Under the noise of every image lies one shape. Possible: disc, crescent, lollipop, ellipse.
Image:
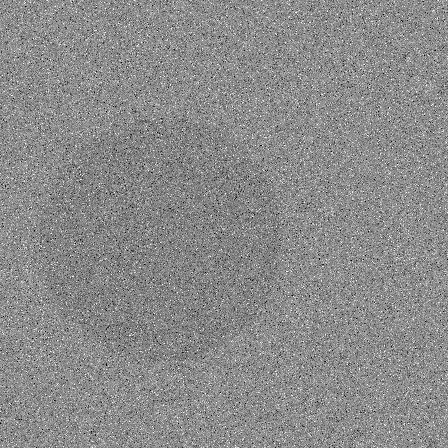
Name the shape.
disc
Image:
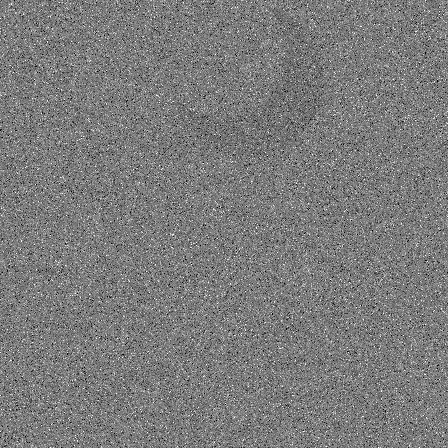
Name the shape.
crescent
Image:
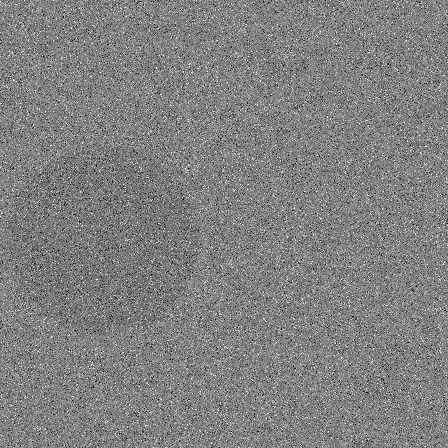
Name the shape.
disc
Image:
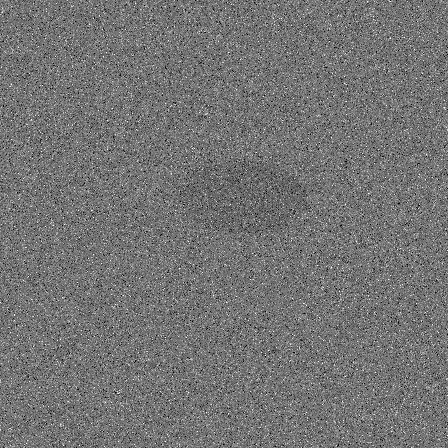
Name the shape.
ellipse
